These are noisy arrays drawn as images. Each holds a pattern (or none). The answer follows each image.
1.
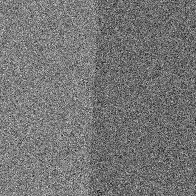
a sharp edge
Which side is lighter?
left
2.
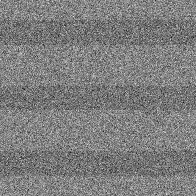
horizontal stripes
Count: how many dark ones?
3
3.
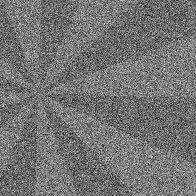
spokes from one point
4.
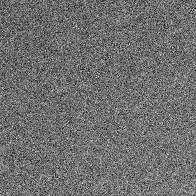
a smooth slope
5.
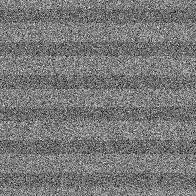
horizontal stripes
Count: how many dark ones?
6
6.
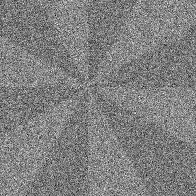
spokes from one point
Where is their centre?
centre
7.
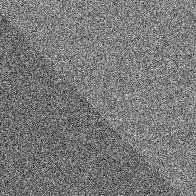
a sharp edge
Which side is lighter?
top right
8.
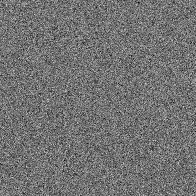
only noise
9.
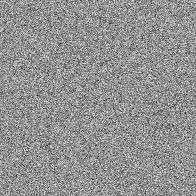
only noise
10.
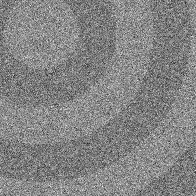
rings round one point
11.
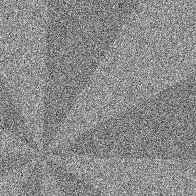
spokes from one point
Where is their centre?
bottom left
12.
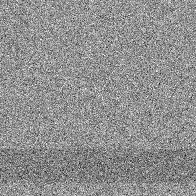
one horizontal stripe
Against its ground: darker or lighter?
darker
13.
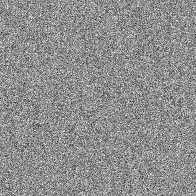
only noise
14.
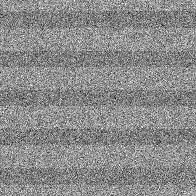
horizontal stripes
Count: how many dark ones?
5
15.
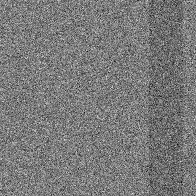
one vertical stripe
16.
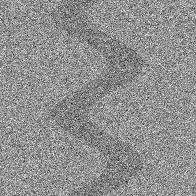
a wavy band
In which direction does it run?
top to bottom
